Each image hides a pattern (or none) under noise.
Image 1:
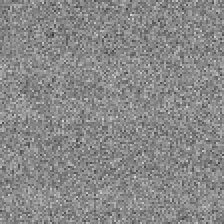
bands of rows
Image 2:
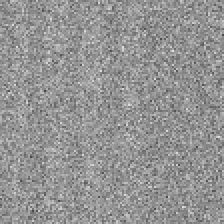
bands of columns
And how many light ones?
4
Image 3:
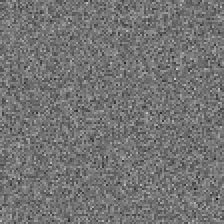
only noise
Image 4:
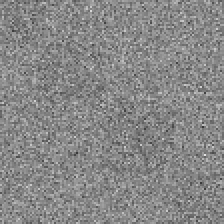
blocks along the diagonal
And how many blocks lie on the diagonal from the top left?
4
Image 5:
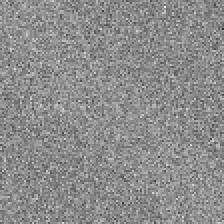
a diagonal band
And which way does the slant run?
top left to bottom right
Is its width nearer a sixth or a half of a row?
a half
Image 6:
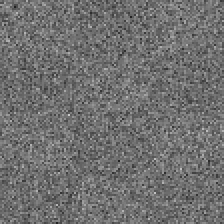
a checkerboard
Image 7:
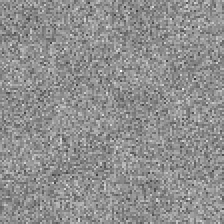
a checkerboard
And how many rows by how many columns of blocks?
5 by 4
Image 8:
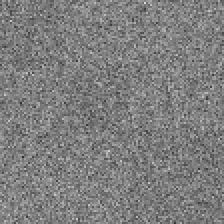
blocks along the diagonal
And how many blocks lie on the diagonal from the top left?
3
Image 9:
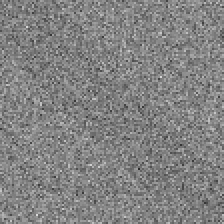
a diagonal band
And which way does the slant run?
top left to bottom right
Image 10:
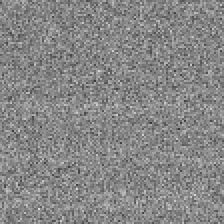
bands of rows
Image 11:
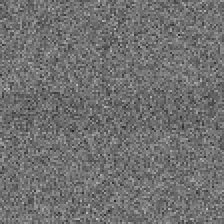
one band of rows
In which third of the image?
middle
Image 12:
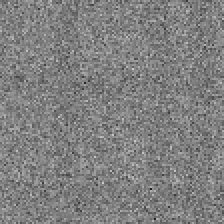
bands of rows crossing bands of columns
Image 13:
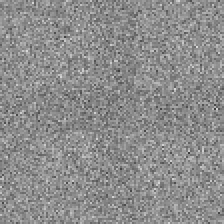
bands of rows crossing bands of columns
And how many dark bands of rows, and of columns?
1 and 1
